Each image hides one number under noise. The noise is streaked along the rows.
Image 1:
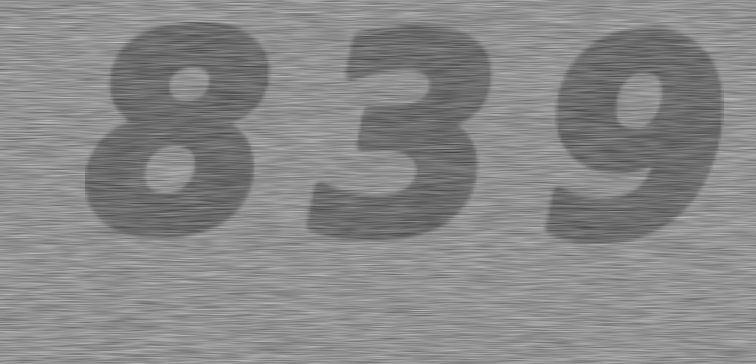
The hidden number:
839
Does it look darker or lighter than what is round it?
darker
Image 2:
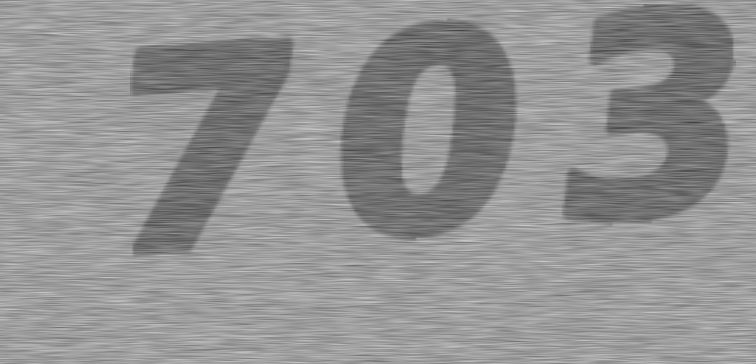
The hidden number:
703
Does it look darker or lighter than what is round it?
darker
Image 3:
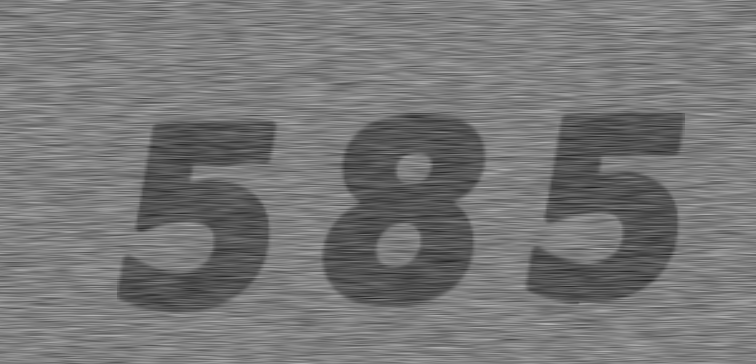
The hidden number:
585
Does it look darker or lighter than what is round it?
darker
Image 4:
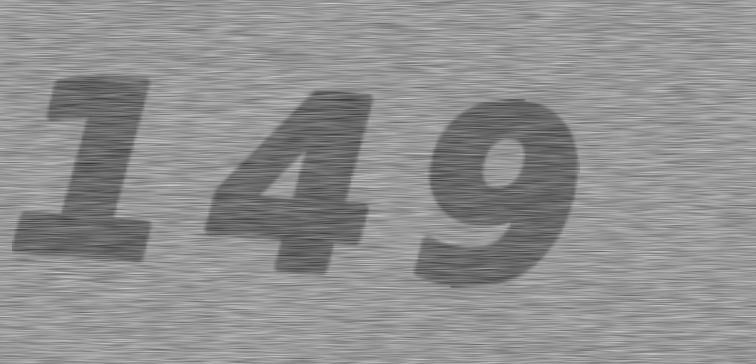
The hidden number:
149
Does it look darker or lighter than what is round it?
darker
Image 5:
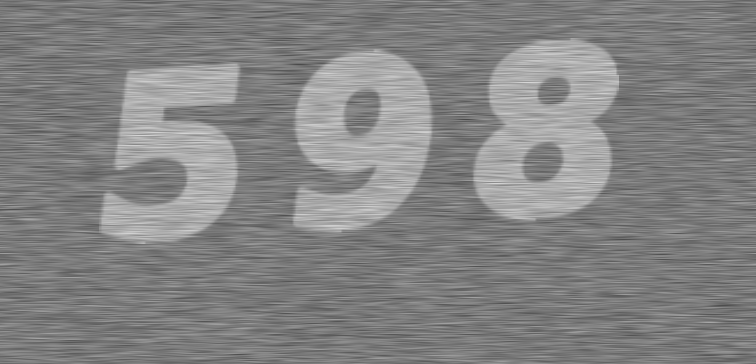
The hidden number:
598
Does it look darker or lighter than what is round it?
lighter
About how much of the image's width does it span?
two thirds
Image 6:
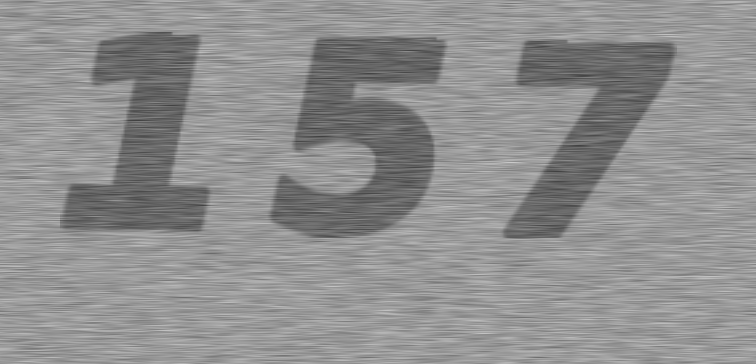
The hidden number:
157
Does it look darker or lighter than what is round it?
darker
